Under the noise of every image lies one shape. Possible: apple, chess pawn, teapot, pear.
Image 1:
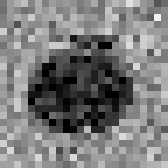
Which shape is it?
apple
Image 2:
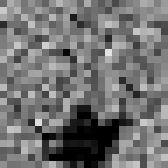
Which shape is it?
teapot
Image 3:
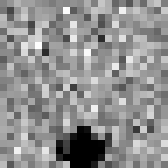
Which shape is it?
teapot
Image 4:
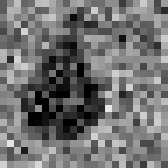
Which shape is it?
pear
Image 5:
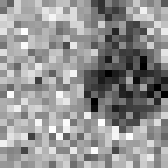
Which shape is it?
pear
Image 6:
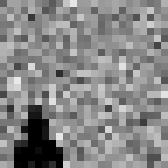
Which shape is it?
chess pawn
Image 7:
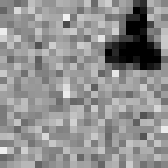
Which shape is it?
chess pawn
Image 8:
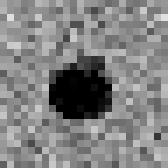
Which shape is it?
apple
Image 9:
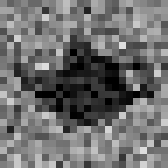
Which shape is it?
teapot
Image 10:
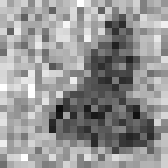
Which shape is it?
chess pawn
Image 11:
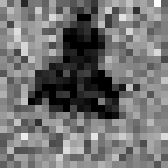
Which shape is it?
chess pawn
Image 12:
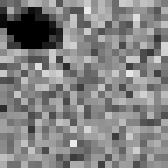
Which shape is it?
teapot
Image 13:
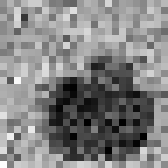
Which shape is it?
apple
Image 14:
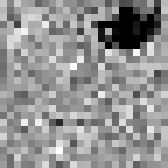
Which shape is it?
teapot
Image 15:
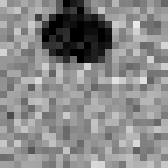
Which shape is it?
apple
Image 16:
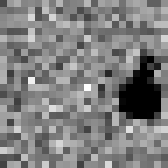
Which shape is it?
pear
